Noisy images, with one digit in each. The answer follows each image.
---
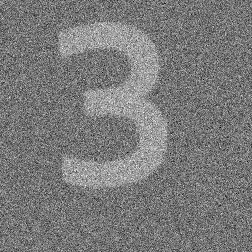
3
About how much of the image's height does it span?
two thirds
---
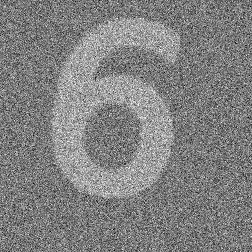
6
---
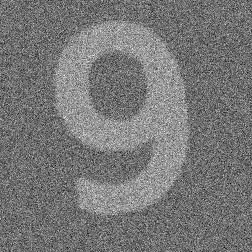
9
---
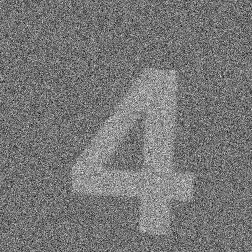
4
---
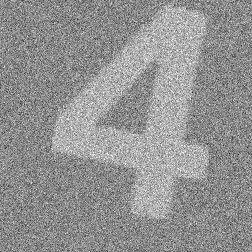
4
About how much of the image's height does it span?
nearly all
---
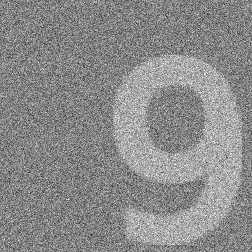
9
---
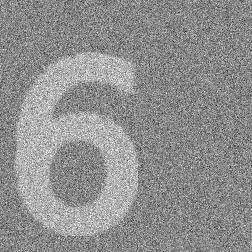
6
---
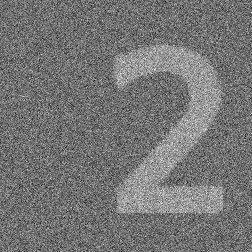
2
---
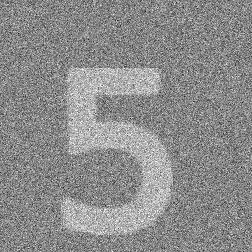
5
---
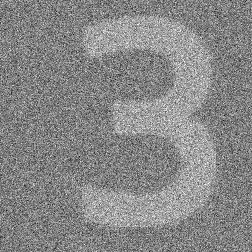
3
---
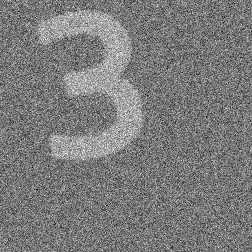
3
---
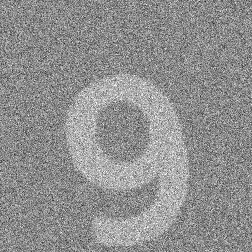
9
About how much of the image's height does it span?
two thirds
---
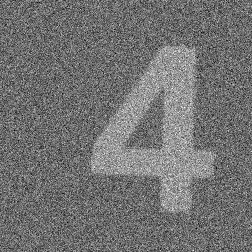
4
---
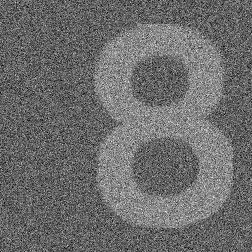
8
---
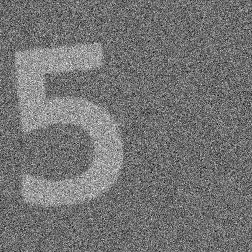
5
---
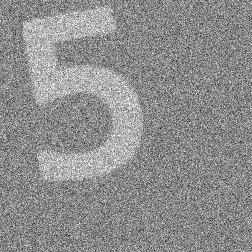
5
